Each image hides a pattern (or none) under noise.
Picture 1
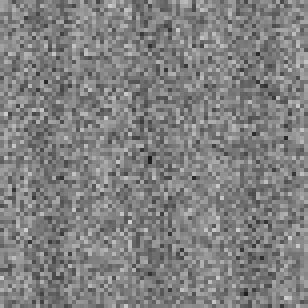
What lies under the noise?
vertical stripes
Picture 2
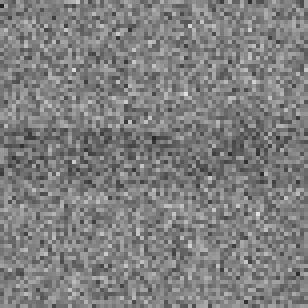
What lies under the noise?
one horizontal stripe
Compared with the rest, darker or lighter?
darker
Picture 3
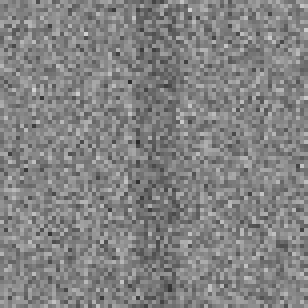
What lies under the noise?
one vertical stripe
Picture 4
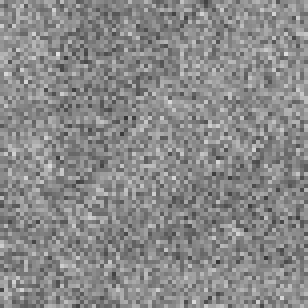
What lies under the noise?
spokes from one point
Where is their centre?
bottom left
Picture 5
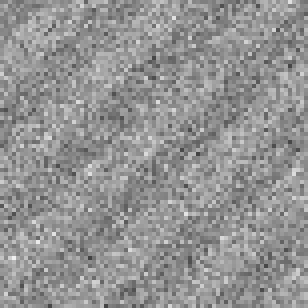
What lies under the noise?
diagonal stripes
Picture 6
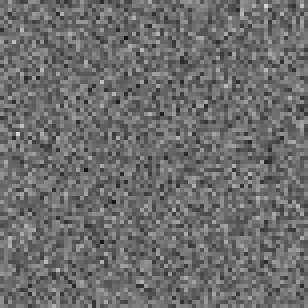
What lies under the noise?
only noise
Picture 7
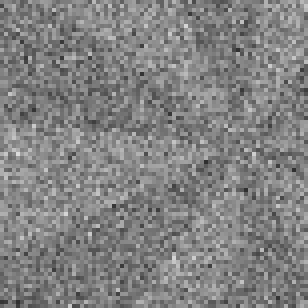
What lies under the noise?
spokes from one point
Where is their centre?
middle right
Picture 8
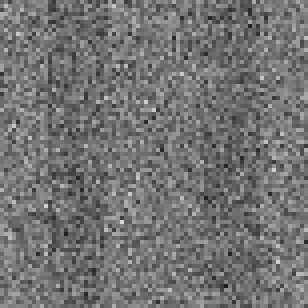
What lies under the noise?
vertical stripes
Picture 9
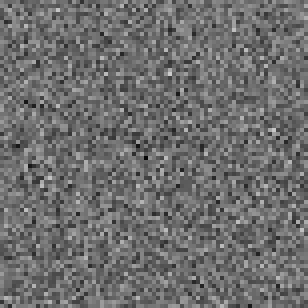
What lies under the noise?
only noise
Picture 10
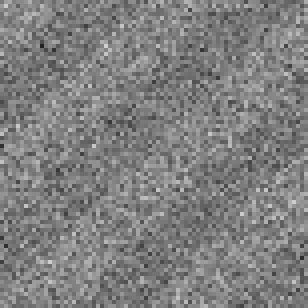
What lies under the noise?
diagonal stripes
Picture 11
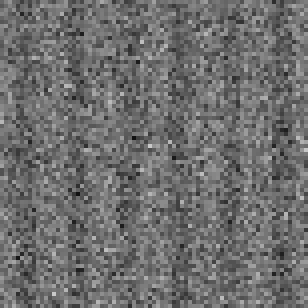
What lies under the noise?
vertical stripes
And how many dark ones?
6
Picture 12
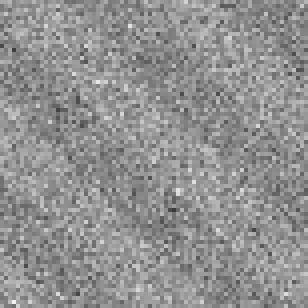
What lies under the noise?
diagonal stripes
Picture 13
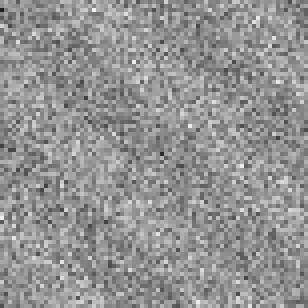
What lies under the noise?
diagonal stripes
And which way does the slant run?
top left to bottom right
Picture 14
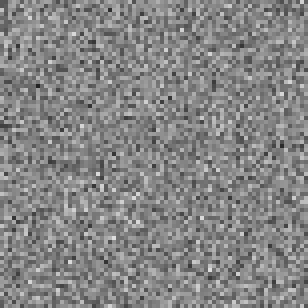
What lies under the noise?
only noise
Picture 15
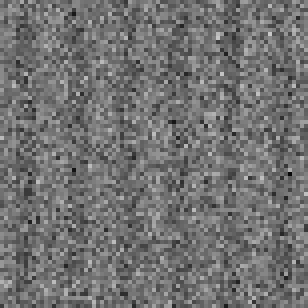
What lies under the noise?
vertical stripes
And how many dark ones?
6
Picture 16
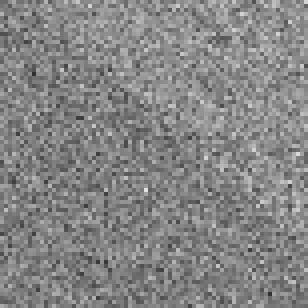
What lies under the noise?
a sharp edge
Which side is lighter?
top right
